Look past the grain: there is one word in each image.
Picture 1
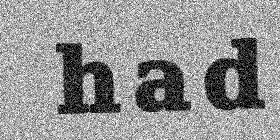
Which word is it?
had
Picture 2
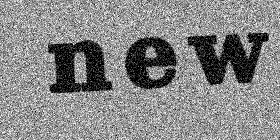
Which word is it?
new
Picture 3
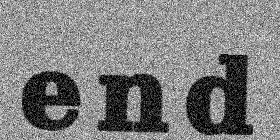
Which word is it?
end
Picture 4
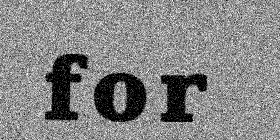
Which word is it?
for
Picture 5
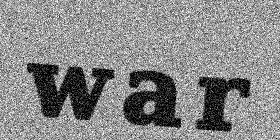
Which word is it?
war
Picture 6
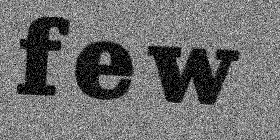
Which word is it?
few
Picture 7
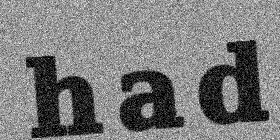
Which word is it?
had
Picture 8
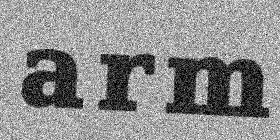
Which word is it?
arm
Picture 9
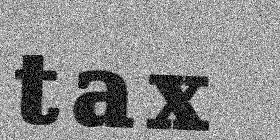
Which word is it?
tax
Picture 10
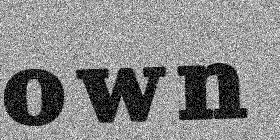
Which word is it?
own
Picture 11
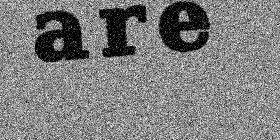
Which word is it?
are
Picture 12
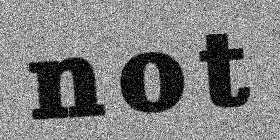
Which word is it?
not
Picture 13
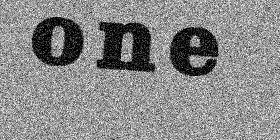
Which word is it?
one
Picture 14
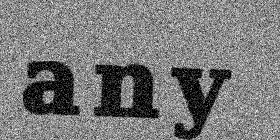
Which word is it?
any
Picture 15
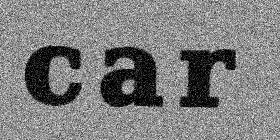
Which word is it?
car
